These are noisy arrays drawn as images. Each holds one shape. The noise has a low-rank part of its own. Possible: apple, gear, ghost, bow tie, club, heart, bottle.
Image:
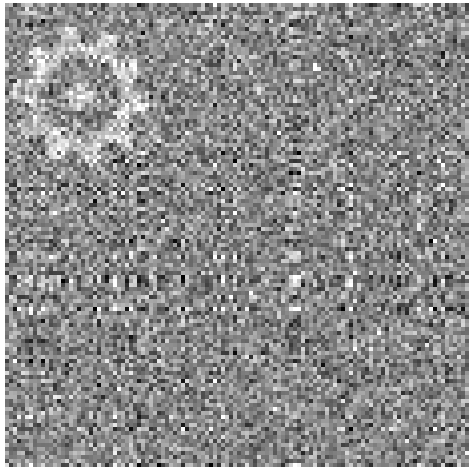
gear
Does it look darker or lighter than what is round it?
lighter
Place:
top left
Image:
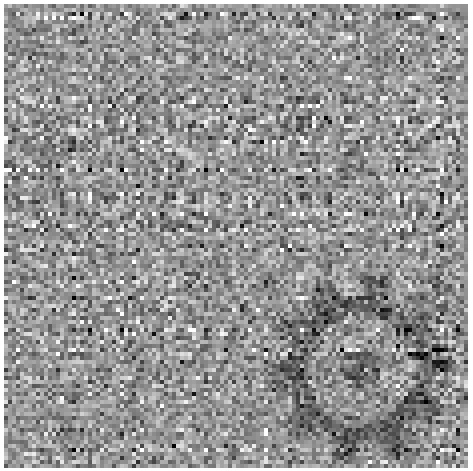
gear
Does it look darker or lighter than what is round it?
darker
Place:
bottom right
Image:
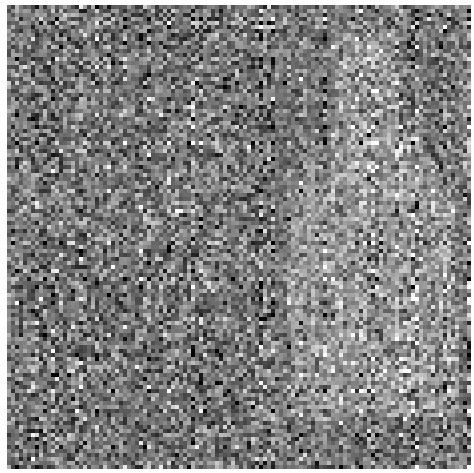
bottle
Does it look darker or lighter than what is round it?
lighter
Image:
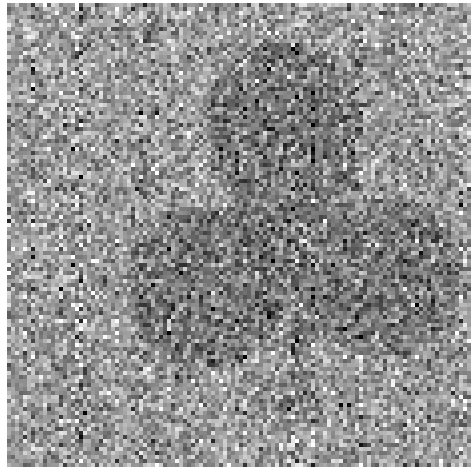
club
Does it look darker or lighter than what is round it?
darker
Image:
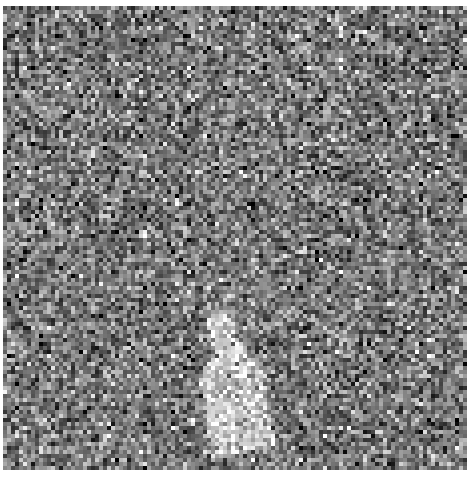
bottle
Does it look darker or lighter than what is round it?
lighter
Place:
bottom middle
